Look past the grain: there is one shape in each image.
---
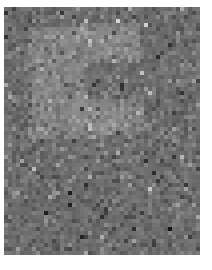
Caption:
light square with a notch
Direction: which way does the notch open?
right
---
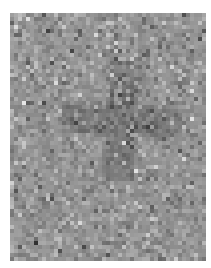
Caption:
dark cross
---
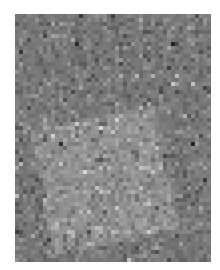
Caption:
light square
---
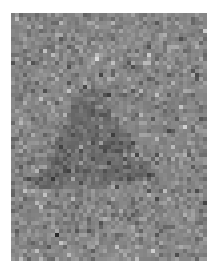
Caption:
dark triangle
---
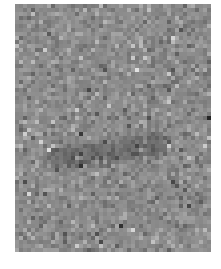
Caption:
dark bar
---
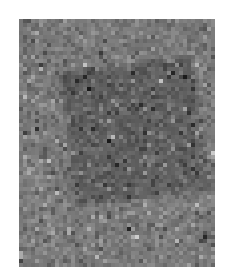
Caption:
dark square
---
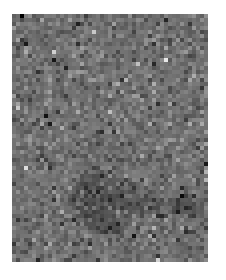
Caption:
dark lollipop
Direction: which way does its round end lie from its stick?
left
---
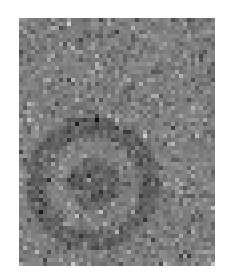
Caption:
dark bullseye
